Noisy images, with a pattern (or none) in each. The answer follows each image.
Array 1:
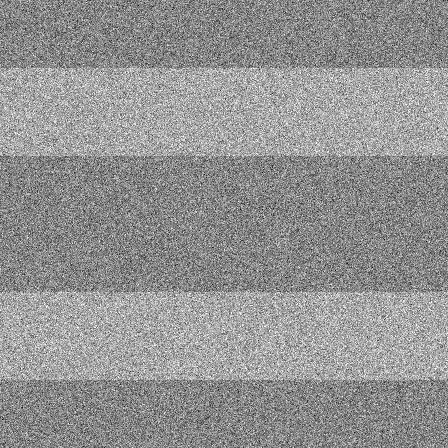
horizontal stripes
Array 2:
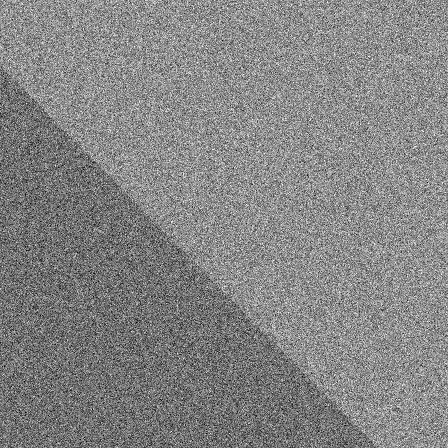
a sharp edge
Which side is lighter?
top right
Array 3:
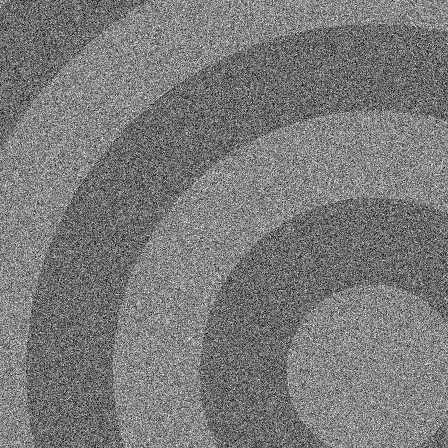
rings round one point
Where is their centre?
bottom right
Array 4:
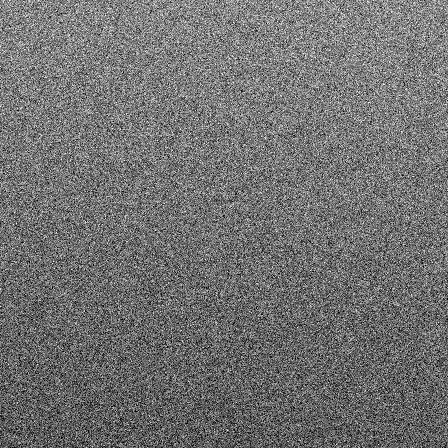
a smooth slope
